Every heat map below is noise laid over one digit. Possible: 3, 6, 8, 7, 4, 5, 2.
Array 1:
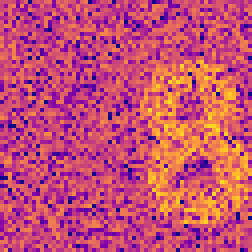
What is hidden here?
light 8
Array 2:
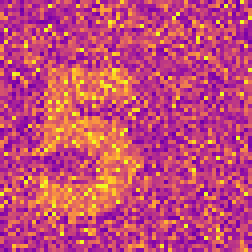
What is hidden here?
light 5
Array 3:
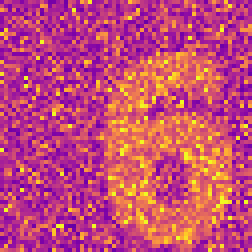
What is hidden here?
light 6
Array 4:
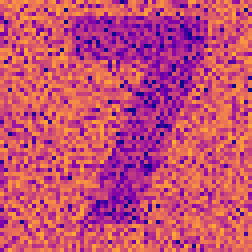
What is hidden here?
dark 7
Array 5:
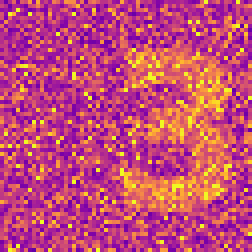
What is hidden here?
light 3
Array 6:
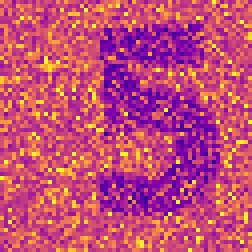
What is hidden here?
dark 5
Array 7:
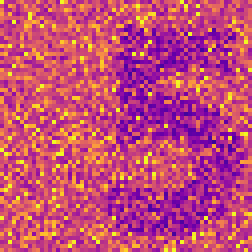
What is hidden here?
dark 5
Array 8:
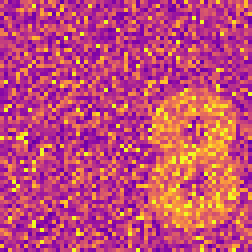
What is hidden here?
light 8
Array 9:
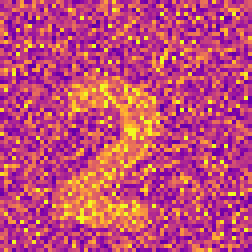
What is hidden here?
light 2
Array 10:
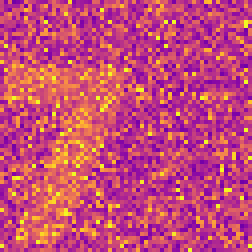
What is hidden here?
light 7
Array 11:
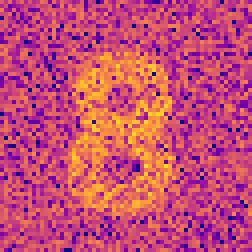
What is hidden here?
light 8
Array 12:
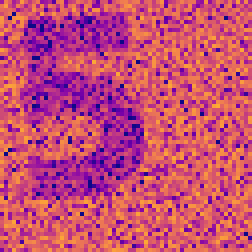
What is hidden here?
dark 5
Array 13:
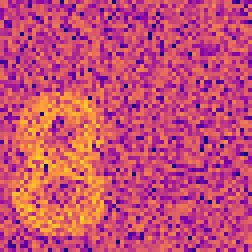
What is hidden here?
light 8
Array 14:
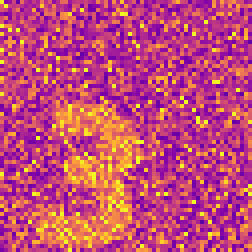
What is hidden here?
light 3
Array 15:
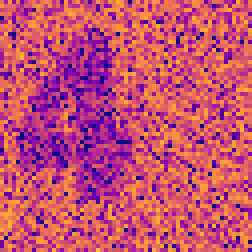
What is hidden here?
dark 4
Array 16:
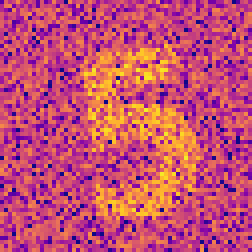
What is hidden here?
light 5
